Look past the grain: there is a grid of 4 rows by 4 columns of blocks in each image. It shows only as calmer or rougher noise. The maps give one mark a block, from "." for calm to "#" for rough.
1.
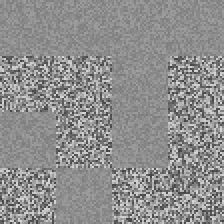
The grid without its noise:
. . . .
# # . #
. # . #
# . # #
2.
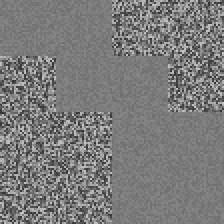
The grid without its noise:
. . # #
# . . #
# # . .
# # . .
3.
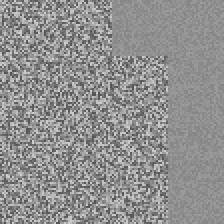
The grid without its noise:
# # . .
# # # .
# # # .
# # # .
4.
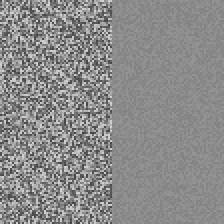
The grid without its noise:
# # . .
# # . .
# # . .
# # . .
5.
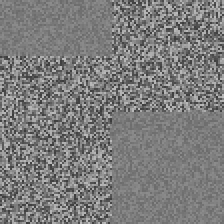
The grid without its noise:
. . # #
# # # #
# # . .
# # . .
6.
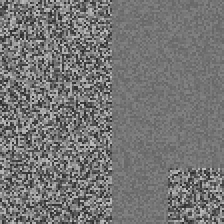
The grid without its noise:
# # . .
# # . .
# # . .
# # . #
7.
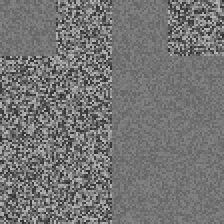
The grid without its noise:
. # . #
# # . .
# # . .
# # . .
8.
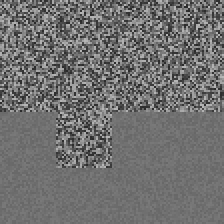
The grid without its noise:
# # # #
# # # #
. # . .
. . . .
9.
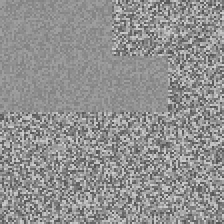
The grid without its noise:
. . # #
. . . #
# # # #
# # # #
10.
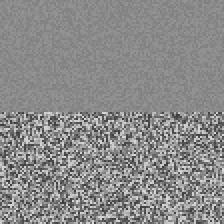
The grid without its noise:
. . . .
. . . .
# # # #
# # # #
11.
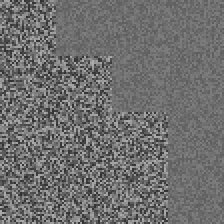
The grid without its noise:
# . . .
# # . .
# # # .
# # # .
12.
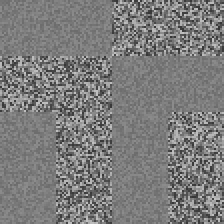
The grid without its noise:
. . # #
# # . .
. # . #
. # . #
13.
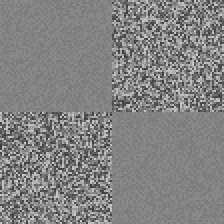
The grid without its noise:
. . # #
. . # #
# # . .
# # . .
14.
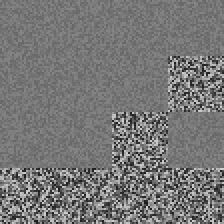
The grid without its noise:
. . . .
. . . #
. . # .
# # # #
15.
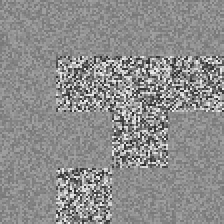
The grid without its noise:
. . . .
. # # #
. . # .
. # . .
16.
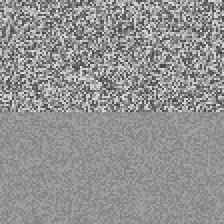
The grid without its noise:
# # # #
# # # #
. . . .
. . . .
